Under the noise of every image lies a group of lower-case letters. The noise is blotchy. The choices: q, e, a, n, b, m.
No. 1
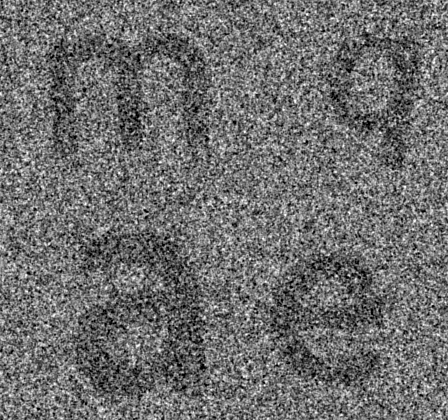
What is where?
top left: m; top right: q; bottom left: a; bottom right: e
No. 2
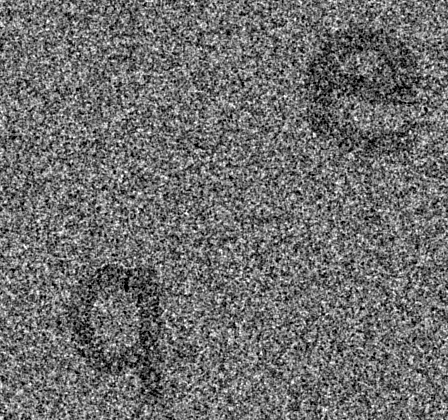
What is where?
top right: e; bottom left: q
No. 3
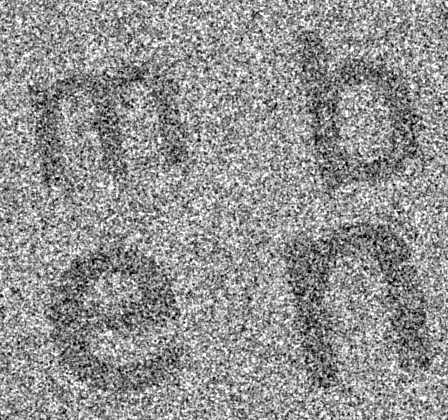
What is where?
top left: m; top right: b; bottom left: e; bottom right: n
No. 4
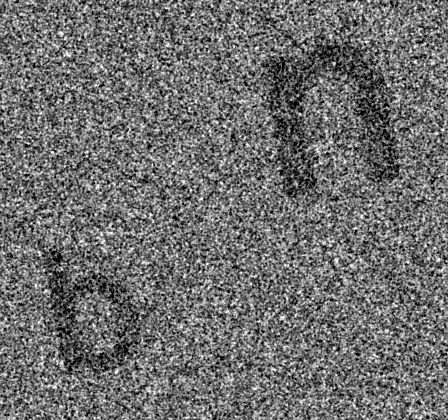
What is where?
top right: n; bottom left: b
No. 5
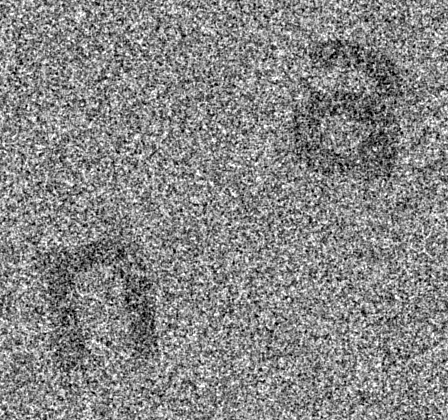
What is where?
top right: a; bottom left: n
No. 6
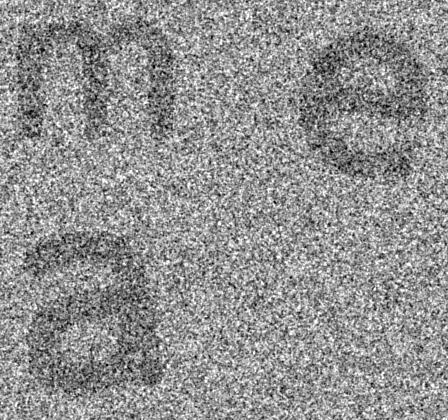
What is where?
top left: m; top right: e; bottom left: a
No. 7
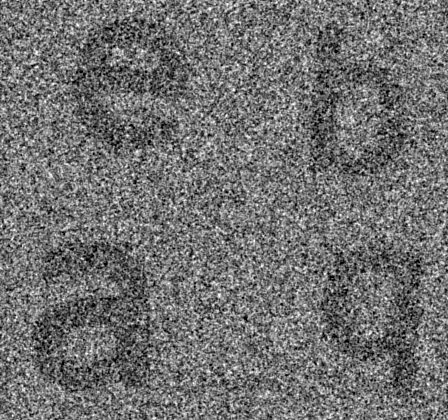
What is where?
top left: e; top right: b; bottom left: a; bottom right: q
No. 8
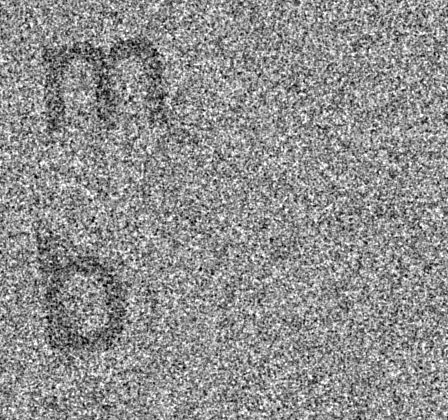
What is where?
top left: m; bottom left: b
